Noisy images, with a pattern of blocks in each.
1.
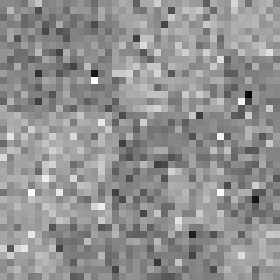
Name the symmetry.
mirrored about the diagonal from the top left
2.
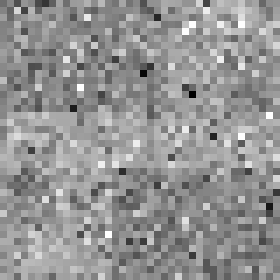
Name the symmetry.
the same after a half turn
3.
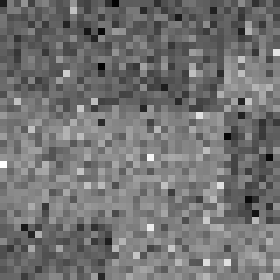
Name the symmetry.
no symmetry
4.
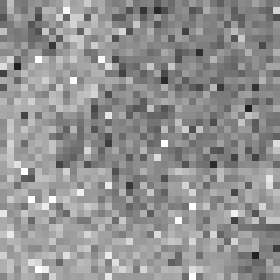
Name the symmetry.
mirrored about the diagonal from the bottom left
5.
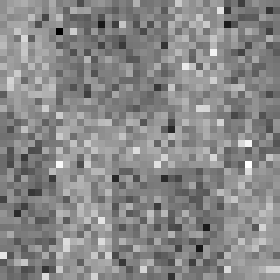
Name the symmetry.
the same after a half turn
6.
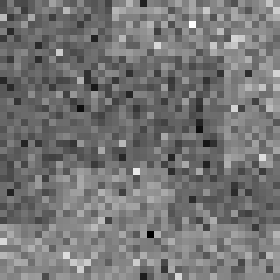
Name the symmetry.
no symmetry
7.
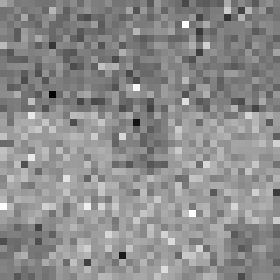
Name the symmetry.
left and right mirror each other
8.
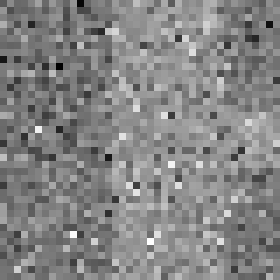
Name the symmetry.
top and bottom mirror each other
